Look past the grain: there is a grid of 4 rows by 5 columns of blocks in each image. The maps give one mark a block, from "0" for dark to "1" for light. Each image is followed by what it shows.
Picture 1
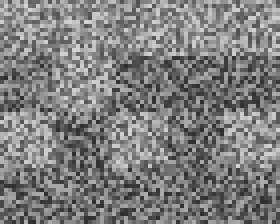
11111
01000
10101
00000
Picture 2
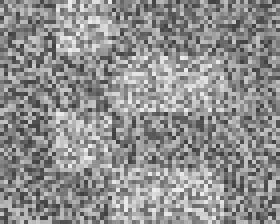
01000
00110
01000
00110
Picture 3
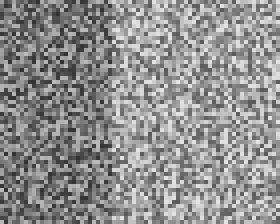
00111
00111
00111
00111
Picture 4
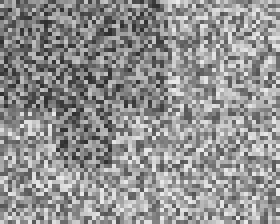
00011
00011
10111
11111
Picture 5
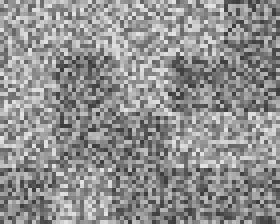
11110
10100
10011
01000
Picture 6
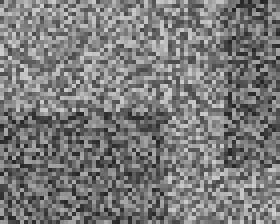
11110
11110
00010
00011
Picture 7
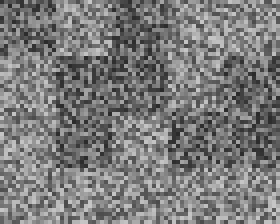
01011
10010
10100
11111
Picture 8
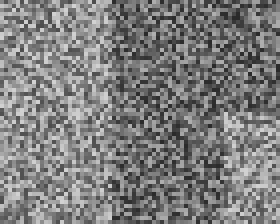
11000
11000
11001
11001
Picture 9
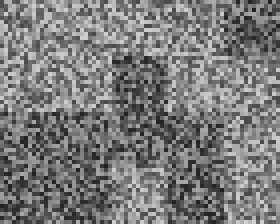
11110
11011
00001
00101
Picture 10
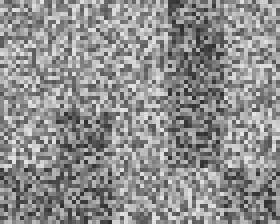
11101
11101
10101
00110
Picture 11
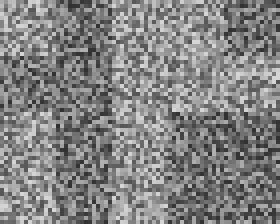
10110
00111
10100
10100
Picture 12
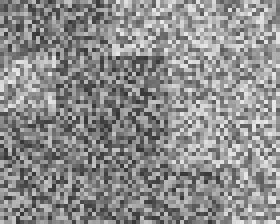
00111
10011
00011
00001
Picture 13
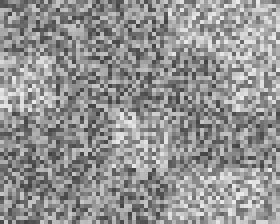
00011
10001
00100
00011
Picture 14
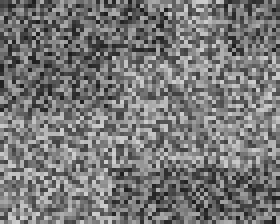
00010
00111
11111
11000
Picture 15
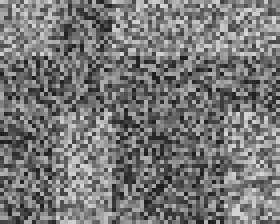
10111
00000
01001
01001
